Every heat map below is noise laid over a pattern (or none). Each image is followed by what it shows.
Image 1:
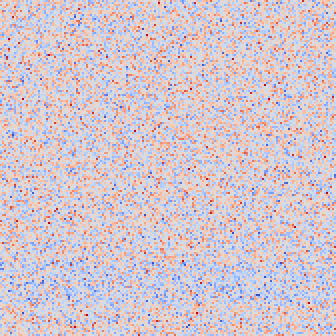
one horizontal stripe
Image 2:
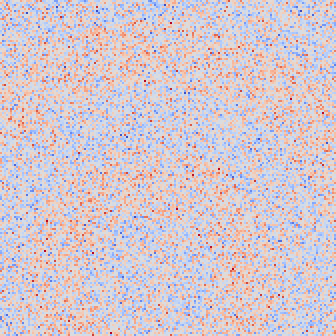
rings round one point
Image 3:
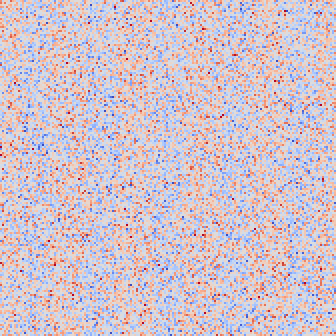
vertical stripes
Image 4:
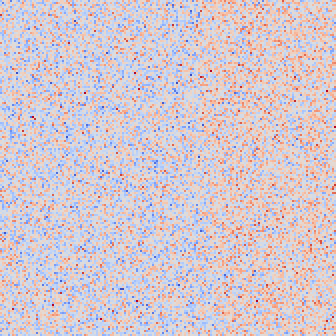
a sharp edge
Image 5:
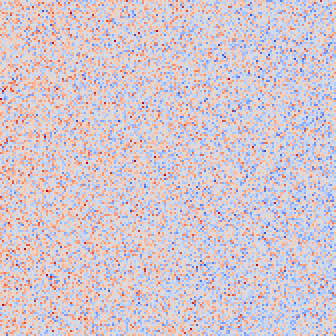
a smooth slope
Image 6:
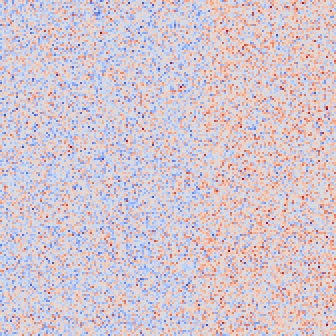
a sharp edge
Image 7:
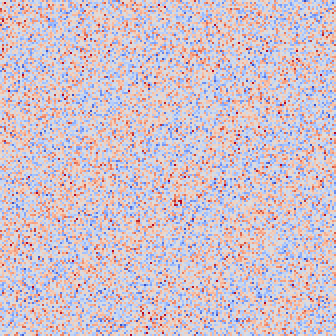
diagonal stripes
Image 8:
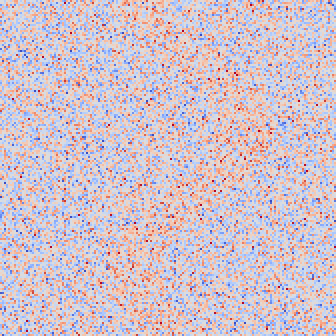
a wavy band
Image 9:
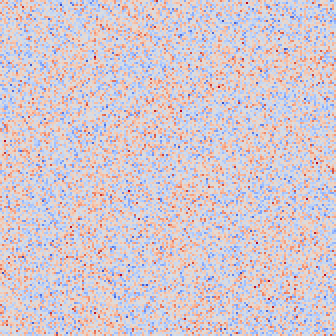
rings round one point
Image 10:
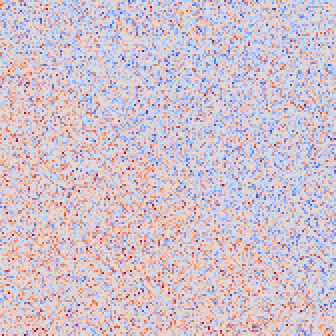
a sharp edge
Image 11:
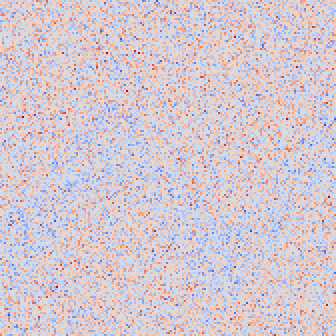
a wavy band
